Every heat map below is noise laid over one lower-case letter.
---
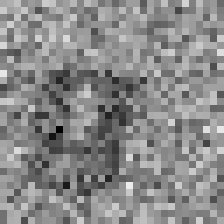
dark g
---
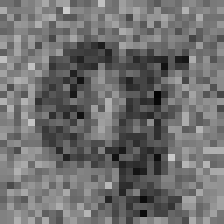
dark q
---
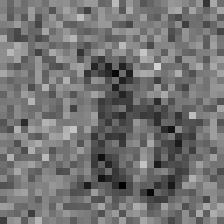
dark b
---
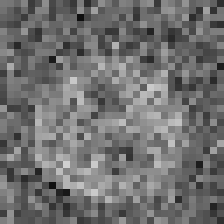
light e
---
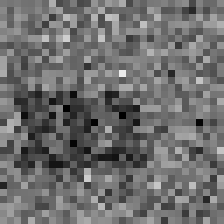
dark m
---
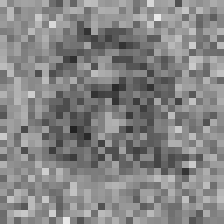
dark a
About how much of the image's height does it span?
two thirds
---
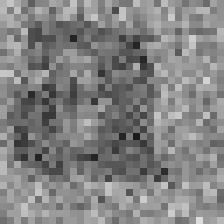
dark a
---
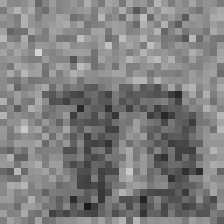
dark n
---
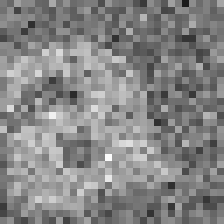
light a
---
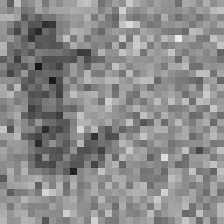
dark t
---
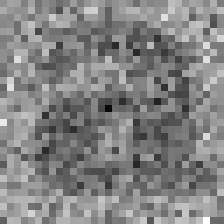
dark a
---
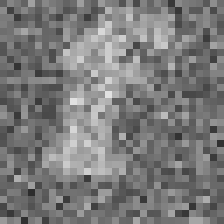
light f
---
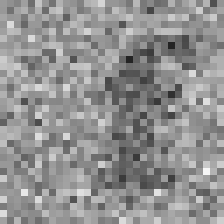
dark f
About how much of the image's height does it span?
two thirds
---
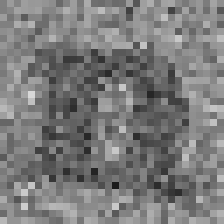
dark n
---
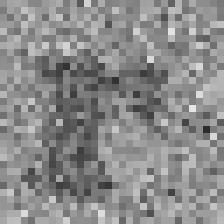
dark r
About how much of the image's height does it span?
two thirds
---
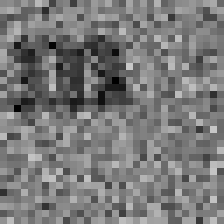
dark m
